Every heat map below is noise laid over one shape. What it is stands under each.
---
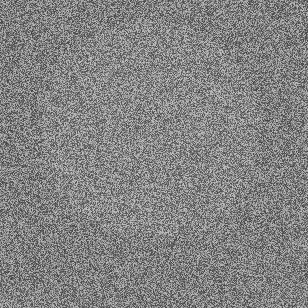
disc
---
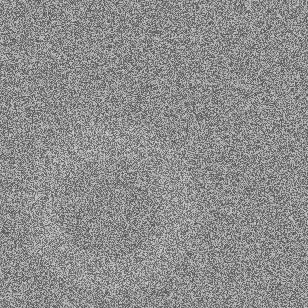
ring
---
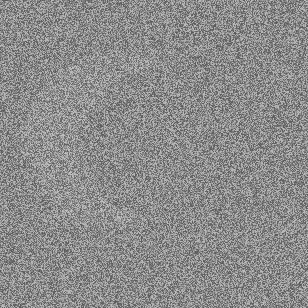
crescent
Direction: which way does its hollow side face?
right
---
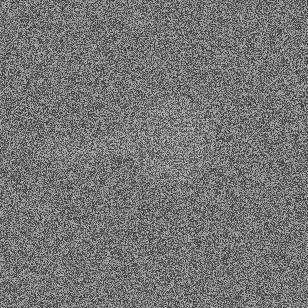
lollipop
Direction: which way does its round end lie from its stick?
right
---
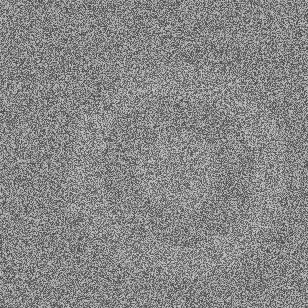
bullseye
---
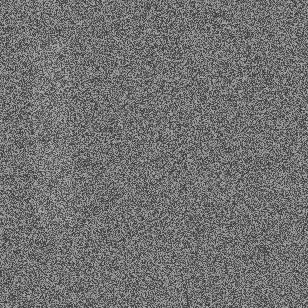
bar
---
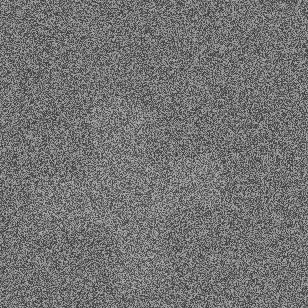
cross
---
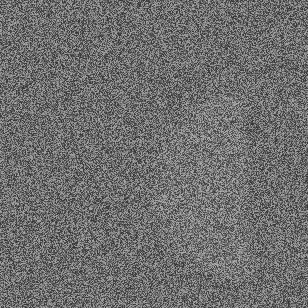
half disc
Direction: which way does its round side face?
left
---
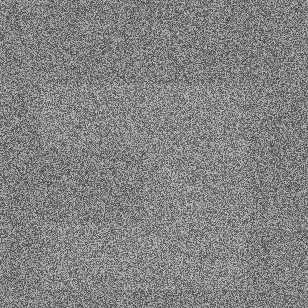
square with a notch
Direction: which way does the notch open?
left
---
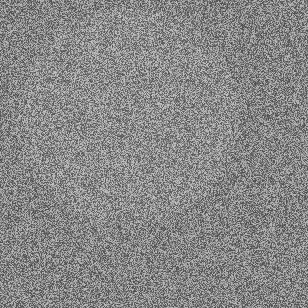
disc
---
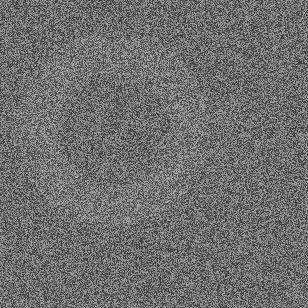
ring
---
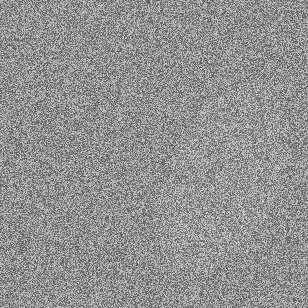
ellipse
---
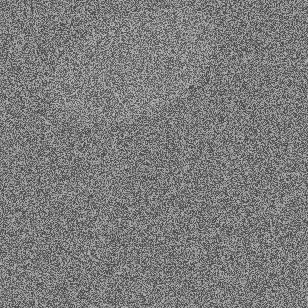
ellipse
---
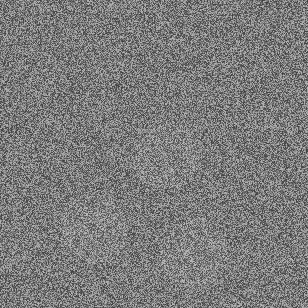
three dots
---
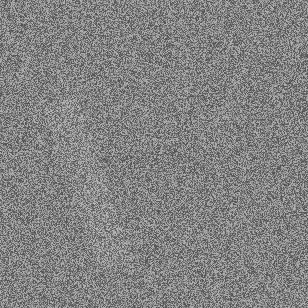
bar
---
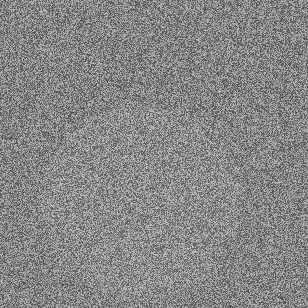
disc
